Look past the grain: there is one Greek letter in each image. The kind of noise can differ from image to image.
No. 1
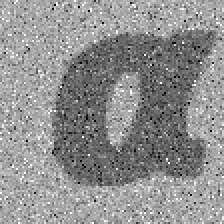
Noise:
heavy tails
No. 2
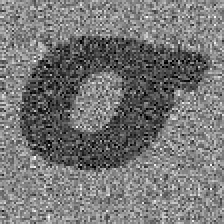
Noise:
low rank plus noise
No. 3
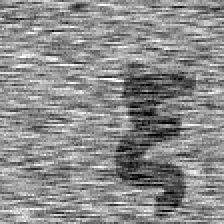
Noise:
streaked along the rows
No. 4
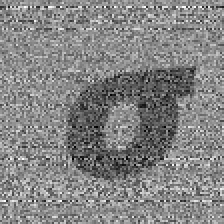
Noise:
rows of uneven size
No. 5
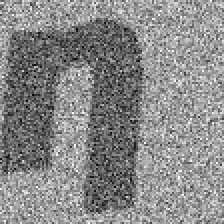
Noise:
independent entries
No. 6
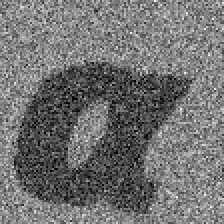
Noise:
independent entries
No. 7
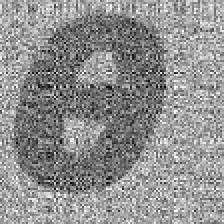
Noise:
low rank plus noise
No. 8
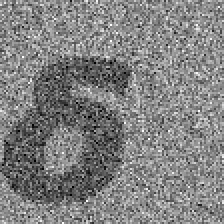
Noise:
independent entries
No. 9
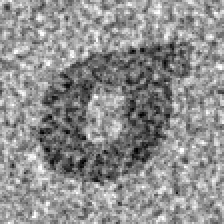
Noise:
blotchy
